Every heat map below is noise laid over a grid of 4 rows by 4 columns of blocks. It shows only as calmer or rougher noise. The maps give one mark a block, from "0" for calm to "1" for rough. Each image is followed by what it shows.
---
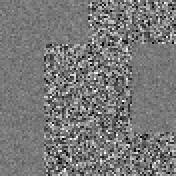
0 0 1 1
0 1 1 0
0 1 1 0
0 1 1 1
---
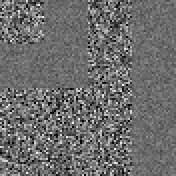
1 0 1 0
0 0 1 0
1 1 1 0
1 1 1 0
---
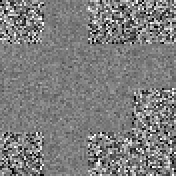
1 0 1 1
0 0 0 0
0 0 0 1
1 0 1 1
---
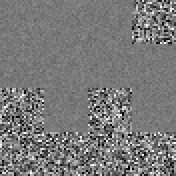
0 0 0 1
0 0 0 0
1 0 1 0
1 1 1 1
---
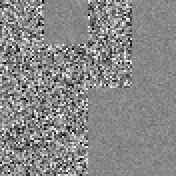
1 0 1 0
1 1 1 0
1 1 0 0
1 1 0 0
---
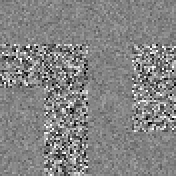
0 0 0 0
1 1 0 1
0 1 0 1
0 1 0 0
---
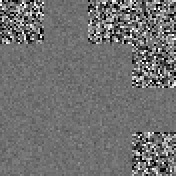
1 0 1 1
0 0 0 1
0 0 0 0
0 0 0 1
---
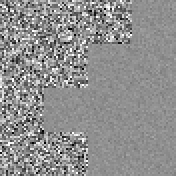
1 1 1 0
1 1 0 0
1 0 0 0
1 1 0 0
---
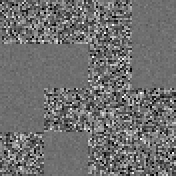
1 1 1 0
0 0 1 0
0 1 1 1
1 0 1 1
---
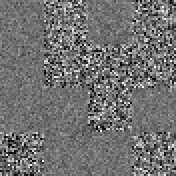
0 1 0 1
0 1 1 1
0 0 1 0
1 0 0 1
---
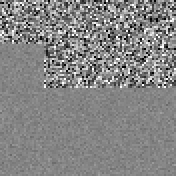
1 1 1 1
0 1 1 1
0 0 0 0
0 0 0 0
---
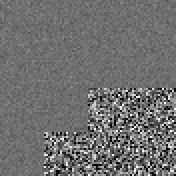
0 0 0 0
0 0 0 0
0 0 1 1
0 1 1 1
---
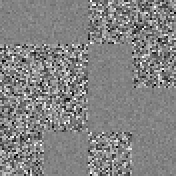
0 0 1 1
1 1 0 1
1 1 0 0
1 0 1 0
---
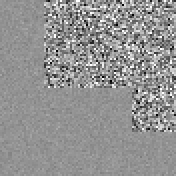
0 1 1 1
0 1 1 1
0 0 0 1
0 0 0 0
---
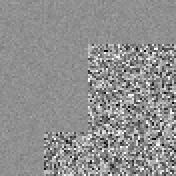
0 0 0 0
0 0 1 1
0 0 1 1
0 1 1 1
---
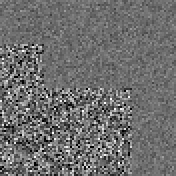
0 0 0 0
1 0 0 0
1 1 1 0
1 1 1 0
